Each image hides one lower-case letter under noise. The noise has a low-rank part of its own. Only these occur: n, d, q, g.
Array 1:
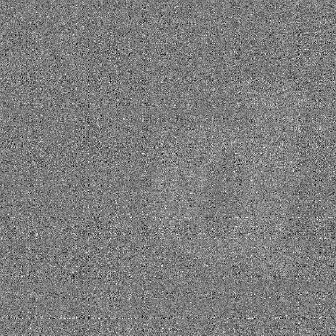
d
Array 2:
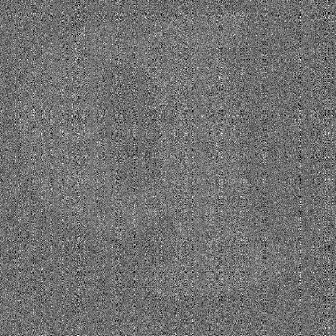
q
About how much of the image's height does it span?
nearly all
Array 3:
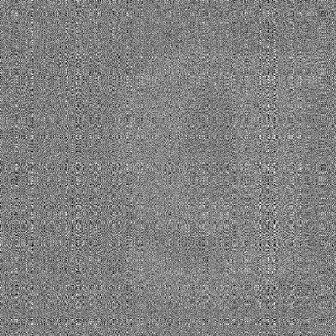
g
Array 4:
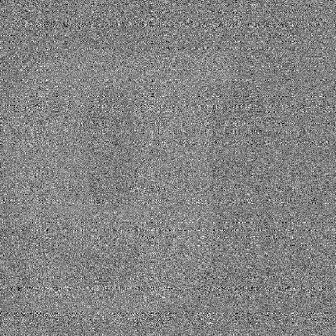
g
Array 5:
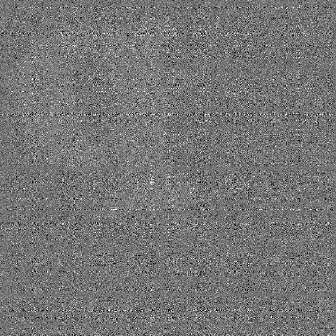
q
